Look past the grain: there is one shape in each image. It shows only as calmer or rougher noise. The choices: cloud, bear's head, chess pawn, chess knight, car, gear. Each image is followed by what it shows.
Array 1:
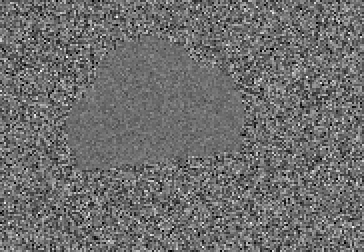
cloud
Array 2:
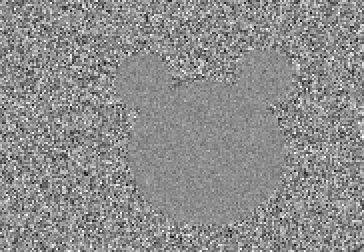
bear's head
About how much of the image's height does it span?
two thirds
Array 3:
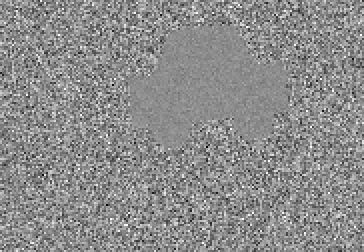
car
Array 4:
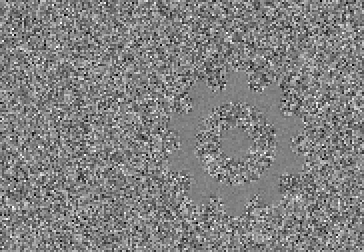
gear
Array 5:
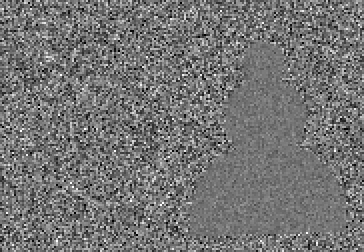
chess pawn
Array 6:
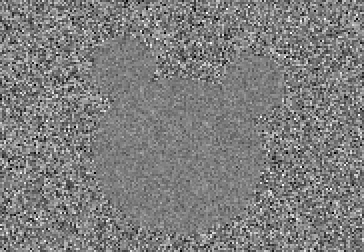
bear's head
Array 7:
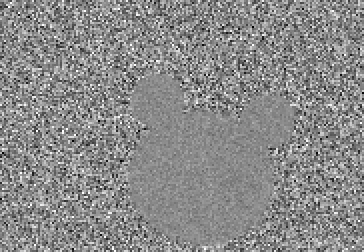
bear's head
